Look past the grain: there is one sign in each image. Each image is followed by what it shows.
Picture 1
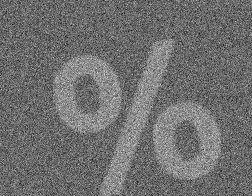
light percent sign
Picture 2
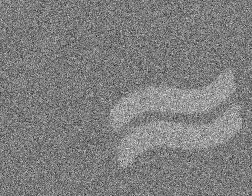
light approximately sign
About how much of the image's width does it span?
half
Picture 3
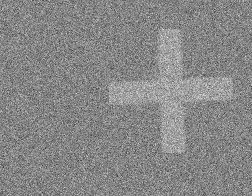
light plus sign
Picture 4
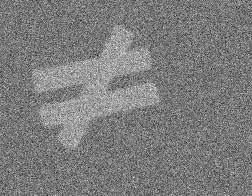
light not-equal sign
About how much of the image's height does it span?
two thirds
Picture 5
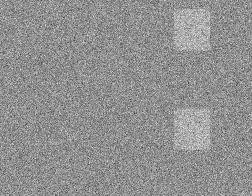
light colon
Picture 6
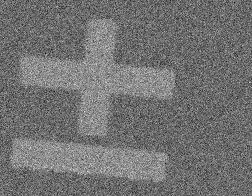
light plus-minus sign
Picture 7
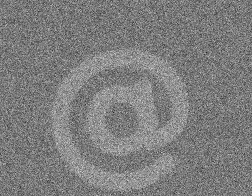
light at sign
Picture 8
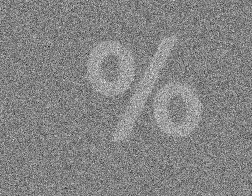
light percent sign
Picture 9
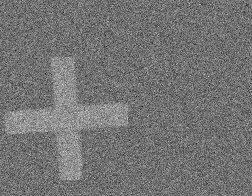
light plus sign
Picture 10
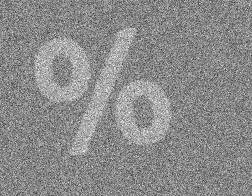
light percent sign
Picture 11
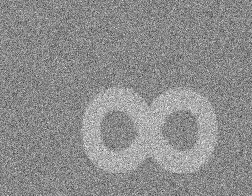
light infinity sign
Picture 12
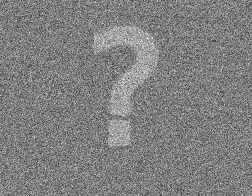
light question mark
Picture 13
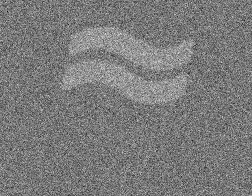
light approximately sign
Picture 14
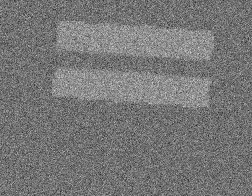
light equals sign
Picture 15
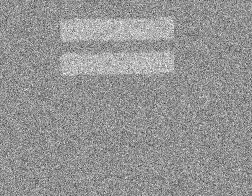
light equals sign
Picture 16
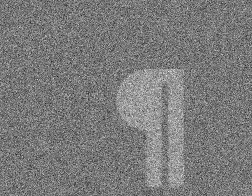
light pilcrow
